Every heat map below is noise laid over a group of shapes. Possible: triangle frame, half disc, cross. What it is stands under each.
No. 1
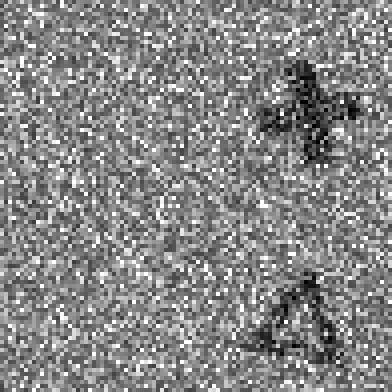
top right: cross; bottom right: triangle frame
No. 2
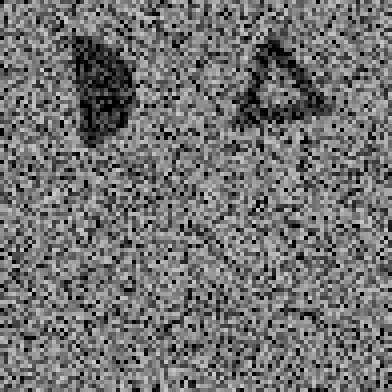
top left: half disc; top right: triangle frame
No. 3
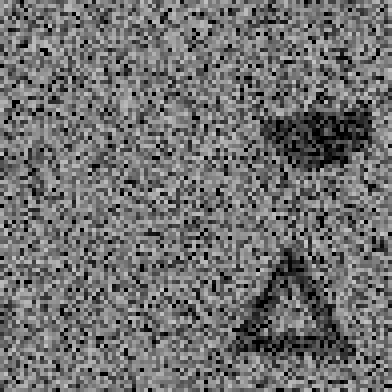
top right: half disc; bottom right: triangle frame
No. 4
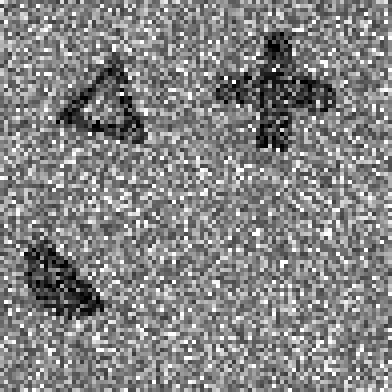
top left: triangle frame; top right: cross; bottom left: half disc
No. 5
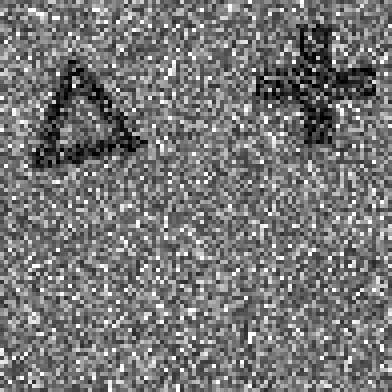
top left: triangle frame; top right: cross
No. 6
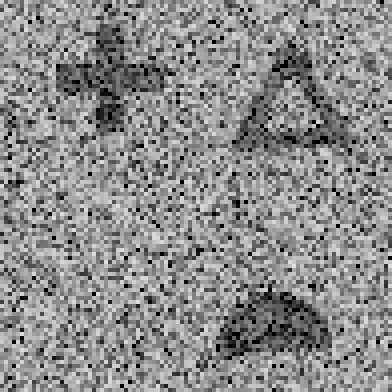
top left: cross; top right: triangle frame; bottom right: half disc
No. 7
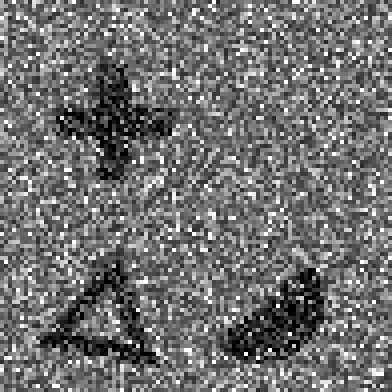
top left: cross; bottom left: triangle frame; bottom right: half disc
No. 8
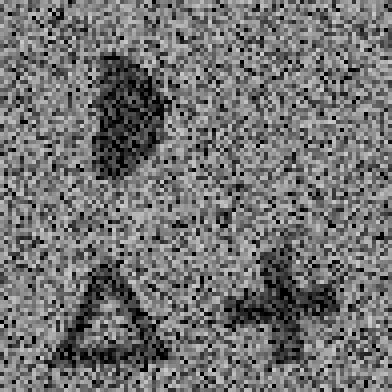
top left: half disc; bottom left: triangle frame; bottom right: cross
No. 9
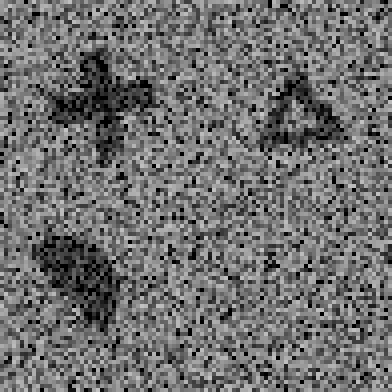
top left: cross; top right: triangle frame; bottom left: half disc
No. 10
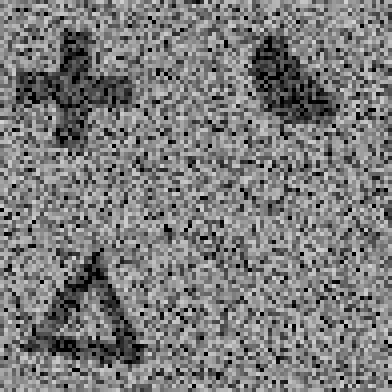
top left: cross; top right: half disc; bottom left: triangle frame
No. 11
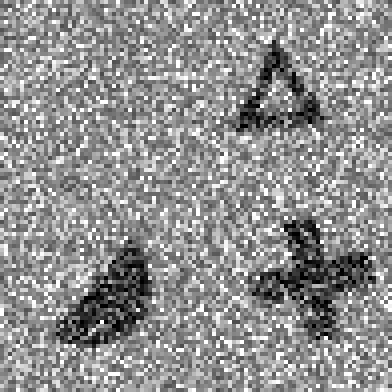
top right: triangle frame; bottom left: half disc; bottom right: cross
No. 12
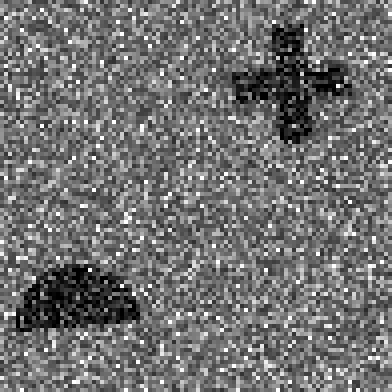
top right: cross; bottom left: half disc
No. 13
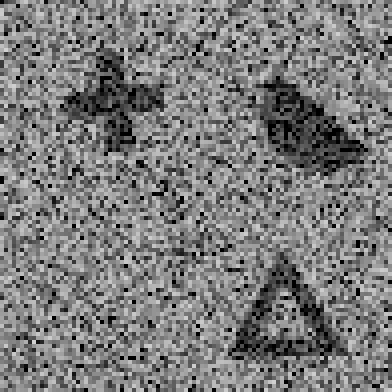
top left: cross; top right: half disc; bottom right: triangle frame
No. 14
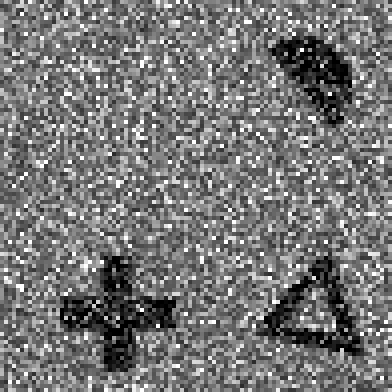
top right: half disc; bottom left: cross; bottom right: triangle frame
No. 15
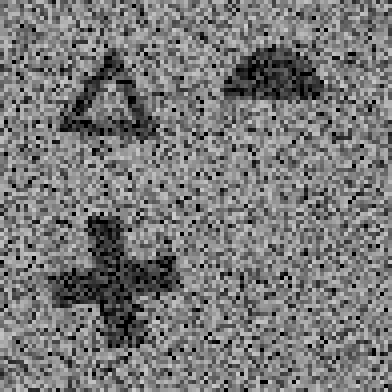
top left: triangle frame; top right: half disc; bottom left: cross
